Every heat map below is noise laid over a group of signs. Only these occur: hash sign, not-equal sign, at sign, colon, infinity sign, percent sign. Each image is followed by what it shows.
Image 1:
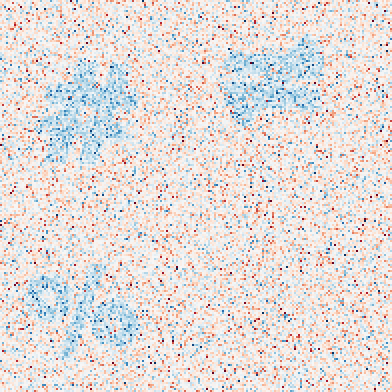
top left: hash sign; top right: not-equal sign; bottom left: percent sign
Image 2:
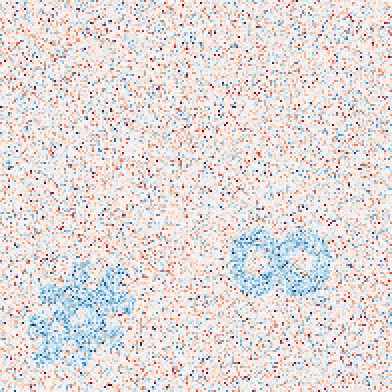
bottom left: hash sign; bottom right: infinity sign
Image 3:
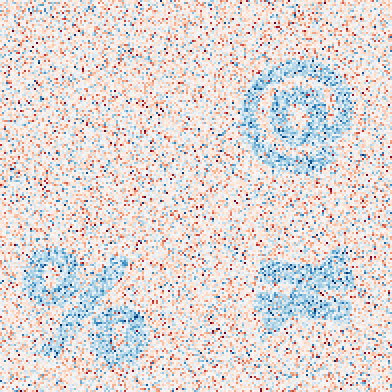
top right: at sign; bottom left: percent sign; bottom right: not-equal sign
